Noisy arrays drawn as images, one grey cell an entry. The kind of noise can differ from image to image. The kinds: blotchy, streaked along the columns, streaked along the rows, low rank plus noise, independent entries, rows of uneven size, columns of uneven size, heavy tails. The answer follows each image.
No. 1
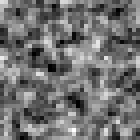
blotchy
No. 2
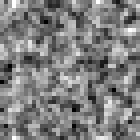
blotchy
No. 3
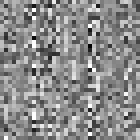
columns of uneven size
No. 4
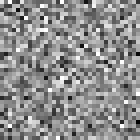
independent entries
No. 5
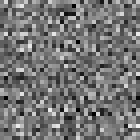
low rank plus noise
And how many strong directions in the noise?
three or four
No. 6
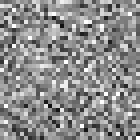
independent entries
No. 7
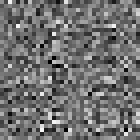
low rank plus noise
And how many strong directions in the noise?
three or four
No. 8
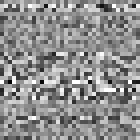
rows of uneven size
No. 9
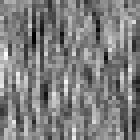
streaked along the columns
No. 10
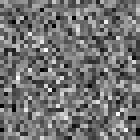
independent entries
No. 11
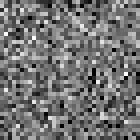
independent entries
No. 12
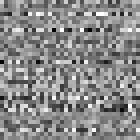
rows of uneven size
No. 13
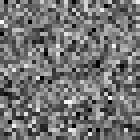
independent entries
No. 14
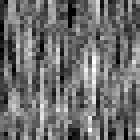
streaked along the columns
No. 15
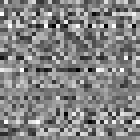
rows of uneven size
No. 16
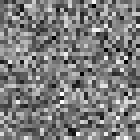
independent entries
